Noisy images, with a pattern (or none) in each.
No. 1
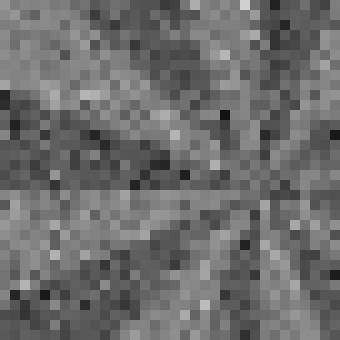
spokes from one point
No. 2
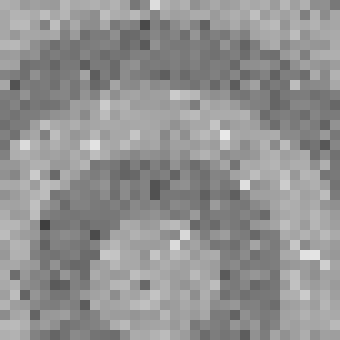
rings round one point
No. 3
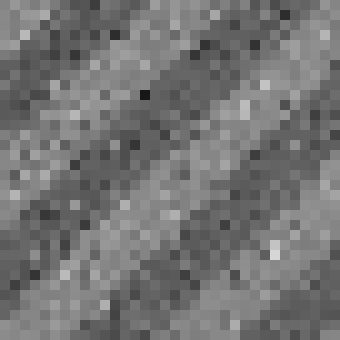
diagonal stripes
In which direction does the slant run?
bottom left to top right
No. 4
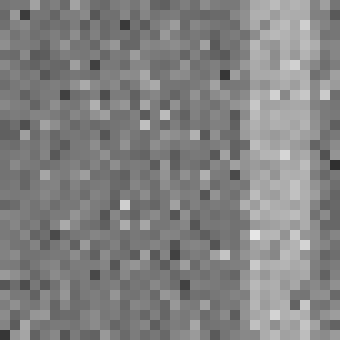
one vertical stripe
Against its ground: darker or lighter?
lighter
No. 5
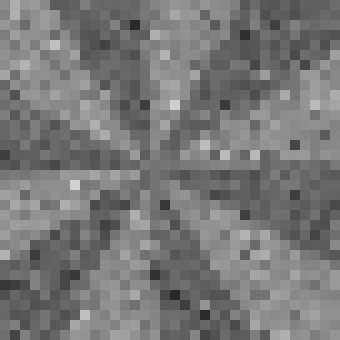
spokes from one point
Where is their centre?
centre
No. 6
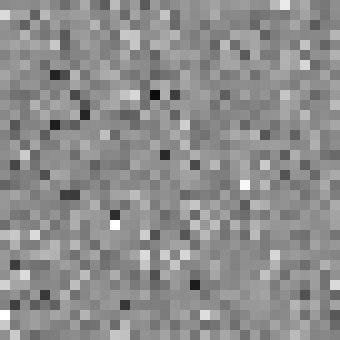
only noise
